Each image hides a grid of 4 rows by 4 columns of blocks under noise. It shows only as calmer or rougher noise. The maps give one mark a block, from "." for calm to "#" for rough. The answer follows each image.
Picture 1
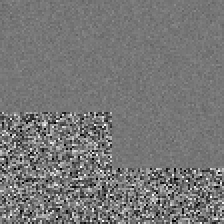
. . . .
. . . .
# # . .
# # # #
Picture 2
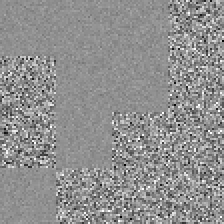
. . . #
# . . #
# . # #
. # # #
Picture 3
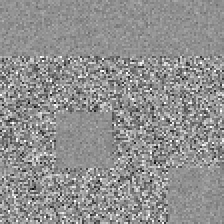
. . . .
# # # #
# . # #
# # # .
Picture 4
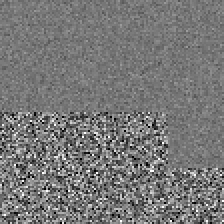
. . . .
. . . .
# # # .
# # # #
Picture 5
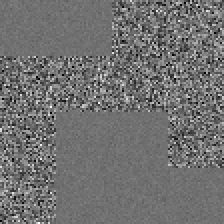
. . # #
# # # #
# . . #
# . . .
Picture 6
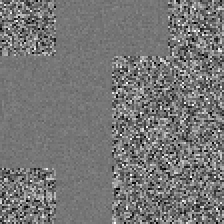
# . . #
. . # #
. . # #
# . # #
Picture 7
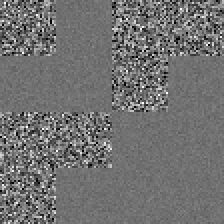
# . # #
. . # .
# # . .
# . . .
